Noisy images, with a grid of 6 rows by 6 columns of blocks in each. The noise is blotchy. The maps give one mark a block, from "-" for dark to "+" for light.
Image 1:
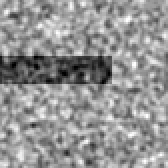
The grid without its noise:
++++++
++++++
----++
++++++
++++++
++++++
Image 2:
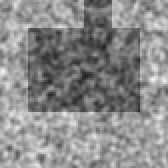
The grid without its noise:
+++-++
+----+
+----+
+----+
++++++
++++++
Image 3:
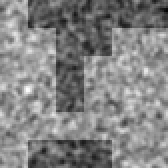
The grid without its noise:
+-----
++--++
++-+++
++-+++
++++++
+---++
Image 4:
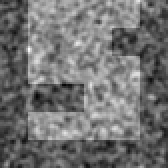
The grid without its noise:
-++++-
-+++--
-++++-
---++-
-++++-
------
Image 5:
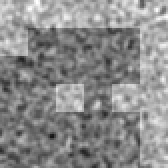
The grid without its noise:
++++++
+----+
-----+
--+-++
-----+
-----+
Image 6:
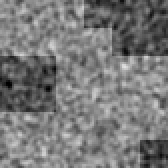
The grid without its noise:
+++---
++++--
--++++
--++++
++++++
+++++-
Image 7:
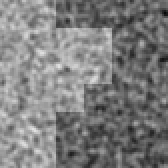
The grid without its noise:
++----
++++--
++++--
+++---
++----
++----
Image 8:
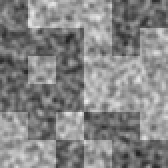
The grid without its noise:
-+++--
---+-+
-+-+++
---+++
+-+--+
++-+--
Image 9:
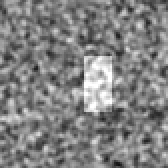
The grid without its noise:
------
------
---+--
---+--
------
------
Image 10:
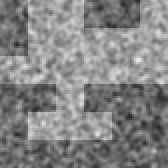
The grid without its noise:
-++--+
-+++++
++++++
--+---
-+++--
------
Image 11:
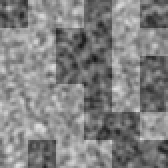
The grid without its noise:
-++-+-
++--++
++--+-
+++-+-
+++--+
+-++--
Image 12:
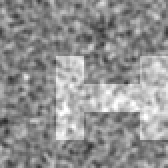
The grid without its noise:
------
------
--+--+
--++++
--+--+
------
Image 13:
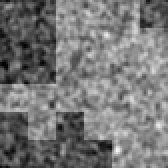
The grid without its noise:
--+++-
--++++
--++++
++++++
-+-+++
----++
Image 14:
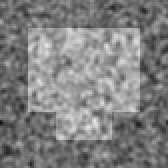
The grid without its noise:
------
-++++-
-++++-
-++++-
--++--
------
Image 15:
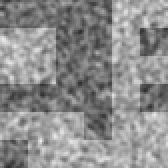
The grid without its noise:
----++
++--+-
++--++
----+-
+++-++
-+++++
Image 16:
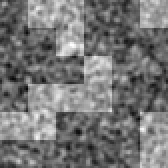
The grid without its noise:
-++--+
--+---
---+--
-+++--
++---+
-----+
